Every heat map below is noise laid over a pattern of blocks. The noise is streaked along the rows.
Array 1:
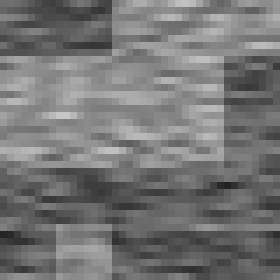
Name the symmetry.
no symmetry
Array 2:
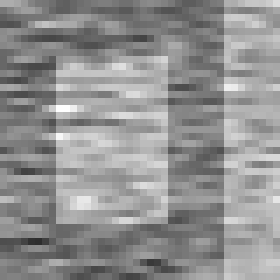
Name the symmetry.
top and bottom mirror each other
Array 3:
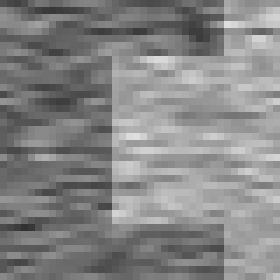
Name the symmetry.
top and bottom mirror each other
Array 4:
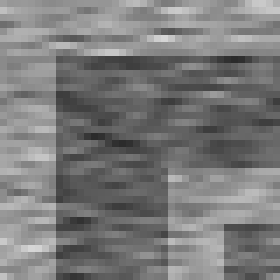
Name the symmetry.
mirrored about the diagonal from the top left
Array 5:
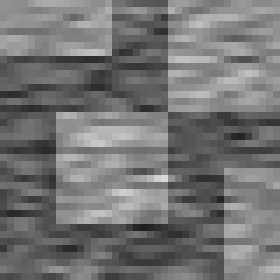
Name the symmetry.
mirrored about the diagonal from the bottom left
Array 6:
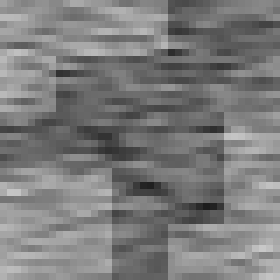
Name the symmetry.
mirrored about the diagonal from the bottom left
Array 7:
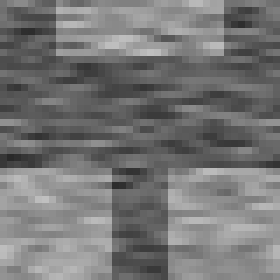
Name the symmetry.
left and right mirror each other
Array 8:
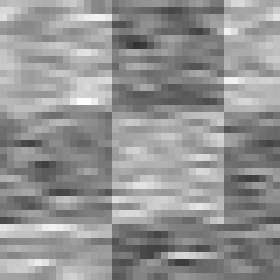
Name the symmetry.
mirrored about the diagonal from the top left
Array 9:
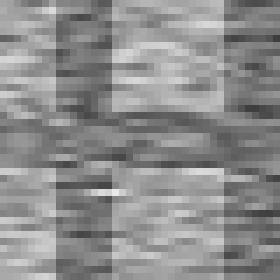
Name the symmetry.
top and bottom mirror each other
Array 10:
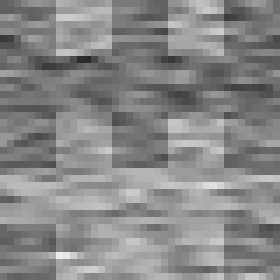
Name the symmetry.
left and right mirror each other
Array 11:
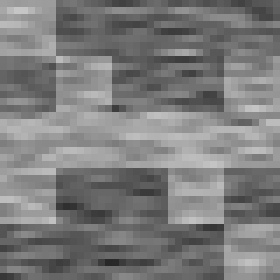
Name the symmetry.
the same after a half turn
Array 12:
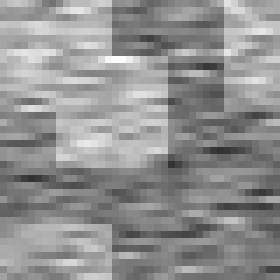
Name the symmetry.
mirrored about the diagonal from the top left
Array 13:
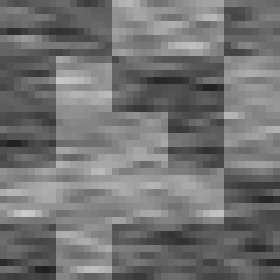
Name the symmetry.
mirrored about the diagonal from the bottom left
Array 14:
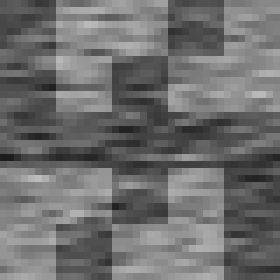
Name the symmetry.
the same after a half turn
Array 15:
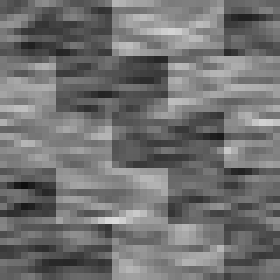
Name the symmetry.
mirrored about the diagonal from the bottom left
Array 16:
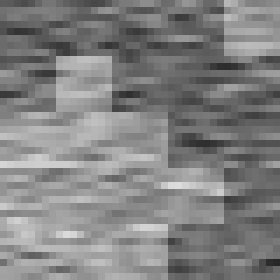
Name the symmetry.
mirrored about the diagonal from the bottom left
